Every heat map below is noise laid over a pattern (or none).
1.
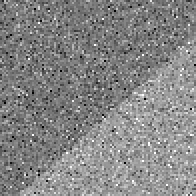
a sharp edge
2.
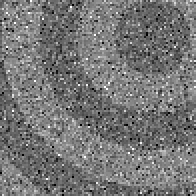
rings round one point
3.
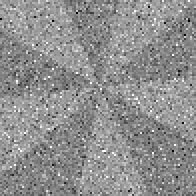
spokes from one point
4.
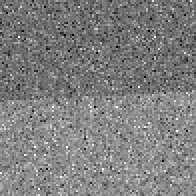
a sharp edge
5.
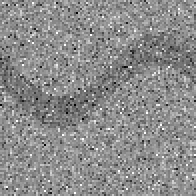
a wavy band
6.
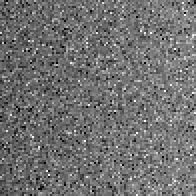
a smooth slope
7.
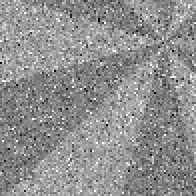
spokes from one point
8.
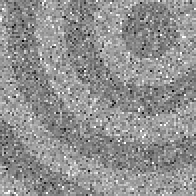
rings round one point
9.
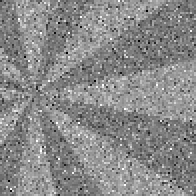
spokes from one point
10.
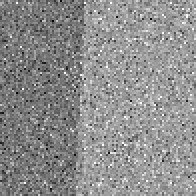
a sharp edge
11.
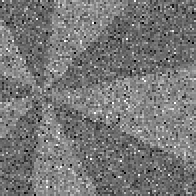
spokes from one point
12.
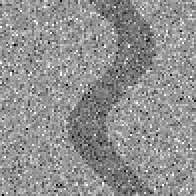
a wavy band
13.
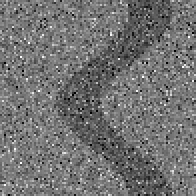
a wavy band
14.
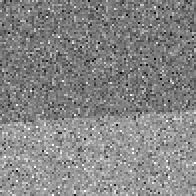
a sharp edge
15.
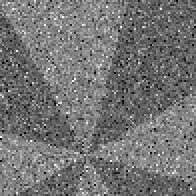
spokes from one point
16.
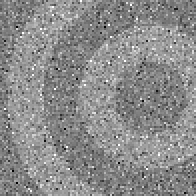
rings round one point
